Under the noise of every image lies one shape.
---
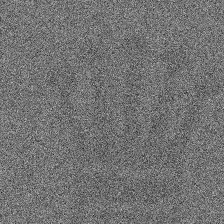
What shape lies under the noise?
chess queen
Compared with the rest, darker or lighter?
darker
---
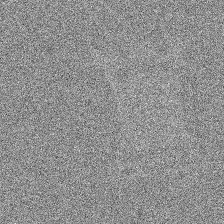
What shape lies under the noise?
chess rook
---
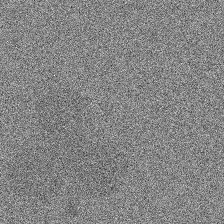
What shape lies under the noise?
club
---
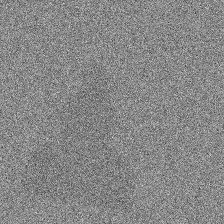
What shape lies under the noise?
chess pawn
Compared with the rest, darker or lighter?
darker
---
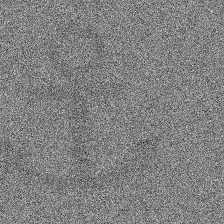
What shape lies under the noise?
anchor
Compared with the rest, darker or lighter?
darker
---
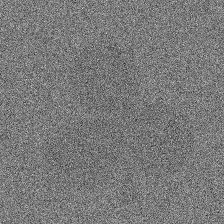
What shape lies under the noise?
club
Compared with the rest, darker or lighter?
darker
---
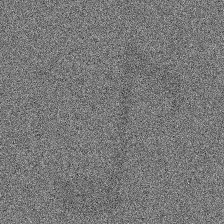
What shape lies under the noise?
musical note
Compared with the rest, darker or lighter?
darker
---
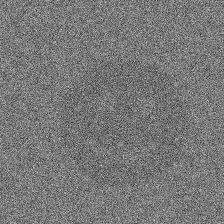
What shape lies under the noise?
smiling face
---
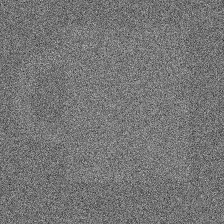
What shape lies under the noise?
cup
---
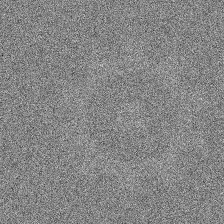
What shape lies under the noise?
gear
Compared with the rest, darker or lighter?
lighter
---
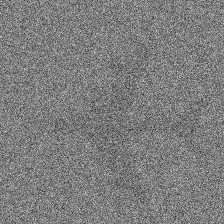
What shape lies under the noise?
airplane
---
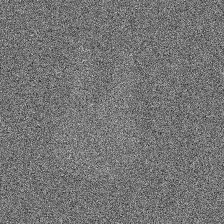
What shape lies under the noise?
rabbit's head
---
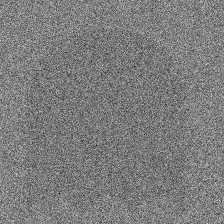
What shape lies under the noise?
ghost
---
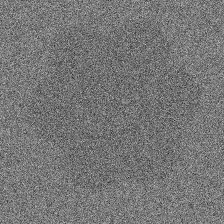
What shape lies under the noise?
flower
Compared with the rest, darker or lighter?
darker
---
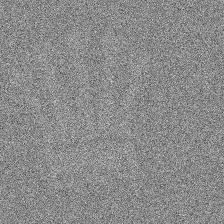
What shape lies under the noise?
chess queen
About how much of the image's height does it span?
two thirds
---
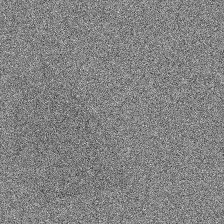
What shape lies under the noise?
chess knight
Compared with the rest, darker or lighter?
darker
